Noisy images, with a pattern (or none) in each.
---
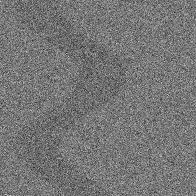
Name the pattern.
a wavy band
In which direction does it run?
top to bottom
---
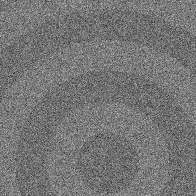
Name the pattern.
rings round one point
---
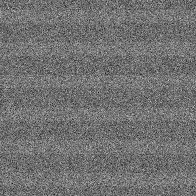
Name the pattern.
horizontal stripes
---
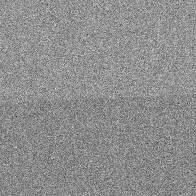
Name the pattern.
a sharp edge
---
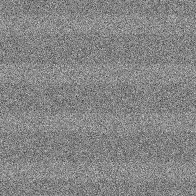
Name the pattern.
horizontal stripes
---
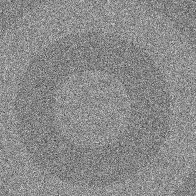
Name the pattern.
rings round one point
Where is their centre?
centre
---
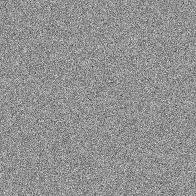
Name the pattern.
only noise
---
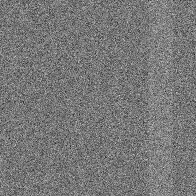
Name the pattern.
one vertical stripe
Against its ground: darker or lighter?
lighter
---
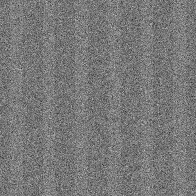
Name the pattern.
vertical stripes
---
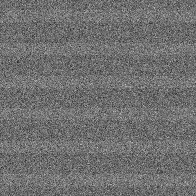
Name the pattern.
horizontal stripes
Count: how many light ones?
6
